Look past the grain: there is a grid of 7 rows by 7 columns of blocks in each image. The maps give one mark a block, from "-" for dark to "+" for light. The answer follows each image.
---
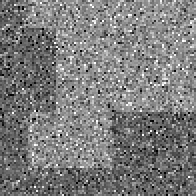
-++++++
--+++++
--+++++
--+++++
-+++---
-+++---
-------
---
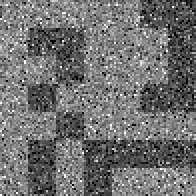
+++++--
+--+++-
++-+++-
+-+++--
++-++++
+-+----
+-+-+++
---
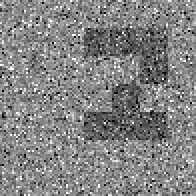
+++++++
+++---+
+++++-+
++++-++
+++---+
+++++++
+++++++
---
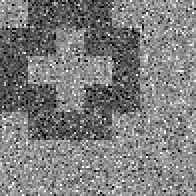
+---+++
--+--++
-+++-++
--+--++
+---+++
+++++++
+++++++
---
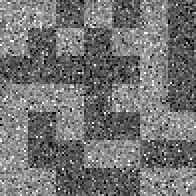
++-+-+-
+-+-++-
-----+-
+++-++-
+-+--++
+--++--
++---++
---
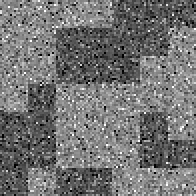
++++---
++----+
++---++
+-+++++
--+++-+
--+++--
-+--+++
